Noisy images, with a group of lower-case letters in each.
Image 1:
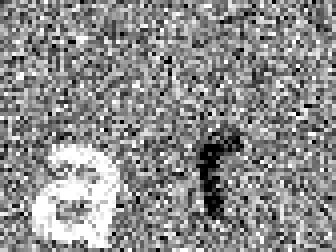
bottom left: light a; bottom right: dark r
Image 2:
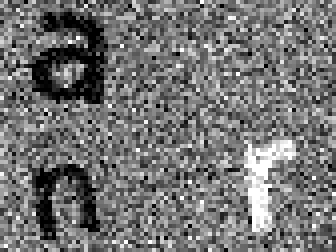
top left: dark a; bottom left: dark n; bottom right: light r
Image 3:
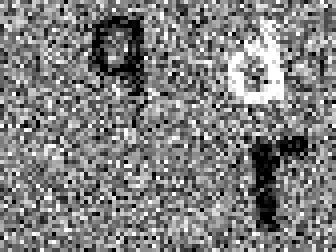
top left: dark q; top right: light d; bottom right: dark r
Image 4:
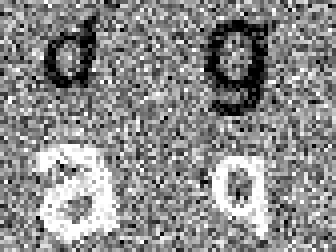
top left: dark d; top right: dark g; bottom left: light a; bottom right: light q
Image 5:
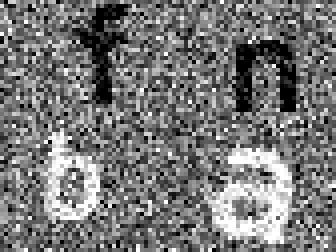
top left: dark f; top right: dark n; bottom left: light b; bottom right: light a
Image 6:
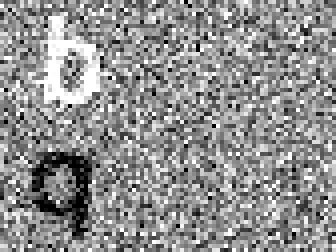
top left: light b; bottom left: dark q
